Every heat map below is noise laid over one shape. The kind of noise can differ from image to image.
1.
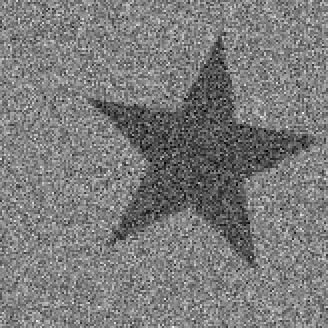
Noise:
independent entries
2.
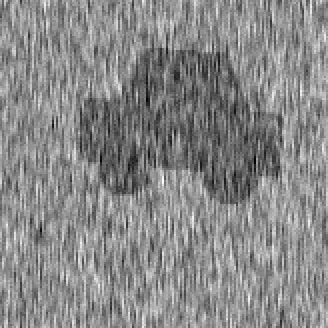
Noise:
streaked along the columns
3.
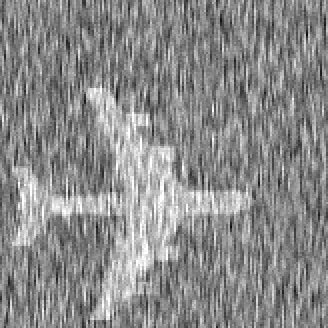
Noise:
streaked along the columns
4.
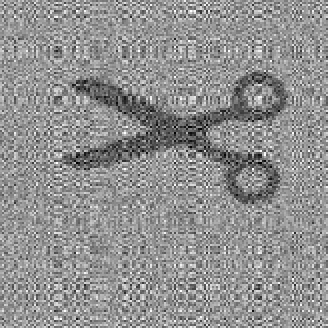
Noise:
low rank plus noise
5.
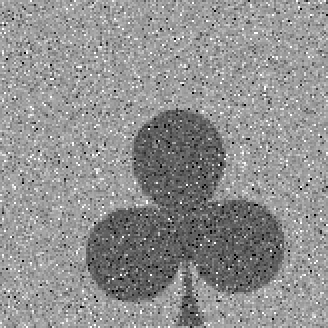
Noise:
heavy tails
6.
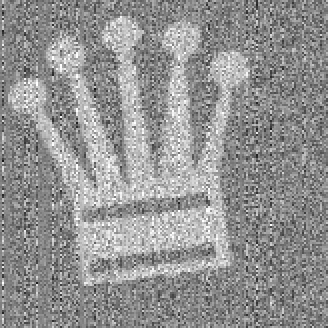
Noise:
columns of uneven size
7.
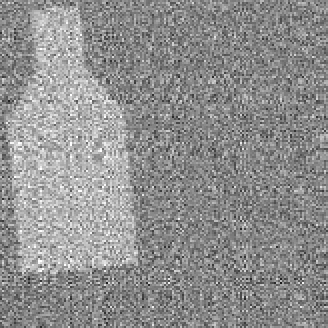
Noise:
low rank plus noise
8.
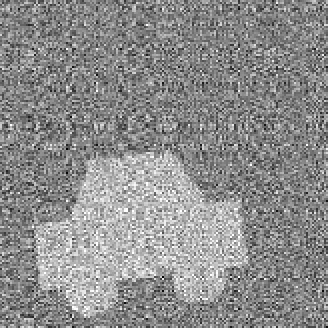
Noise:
low rank plus noise
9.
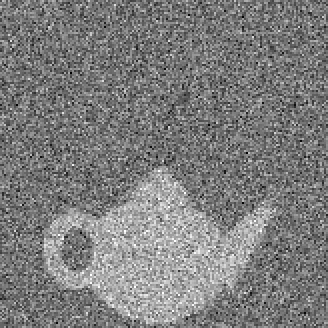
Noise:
independent entries
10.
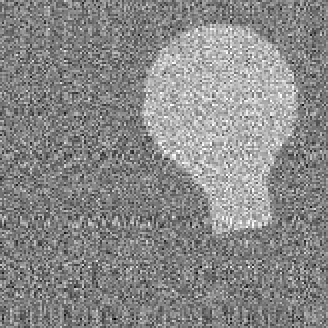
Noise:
low rank plus noise
